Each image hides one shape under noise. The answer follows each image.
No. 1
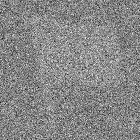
flag
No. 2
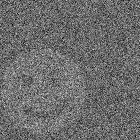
smiling face
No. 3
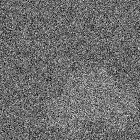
car
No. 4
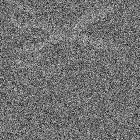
pair of scissors
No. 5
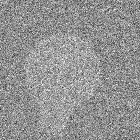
light bulb
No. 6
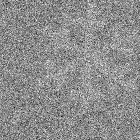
snowflake
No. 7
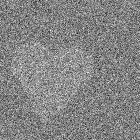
heart
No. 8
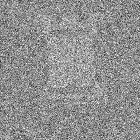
chess rook
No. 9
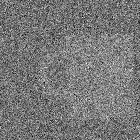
cup
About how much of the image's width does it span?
two thirds
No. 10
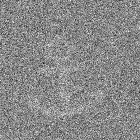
anchor
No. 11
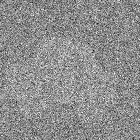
car
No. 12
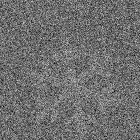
snowflake
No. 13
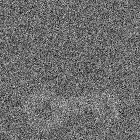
key
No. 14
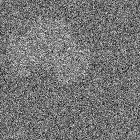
car
